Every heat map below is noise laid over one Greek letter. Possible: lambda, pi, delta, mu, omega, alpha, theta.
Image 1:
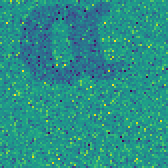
dark alpha
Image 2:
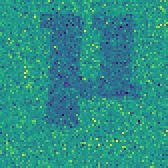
dark mu
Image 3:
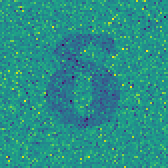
dark delta
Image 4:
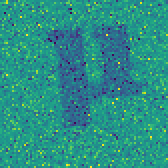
dark mu
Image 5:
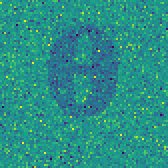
dark theta
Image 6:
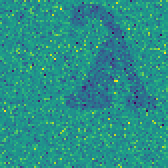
dark lambda
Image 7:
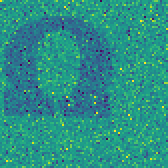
dark omega
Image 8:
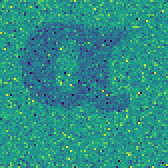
dark alpha
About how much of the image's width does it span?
two thirds
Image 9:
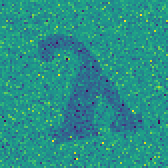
dark lambda
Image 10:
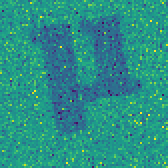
dark mu
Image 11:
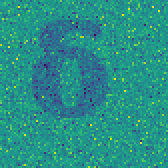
dark delta
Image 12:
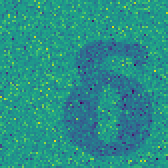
dark delta
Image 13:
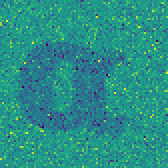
dark alpha
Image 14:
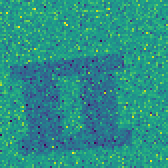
dark pi
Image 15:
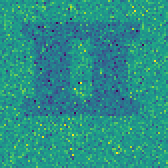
dark pi
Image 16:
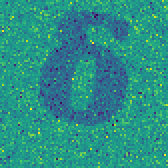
dark delta
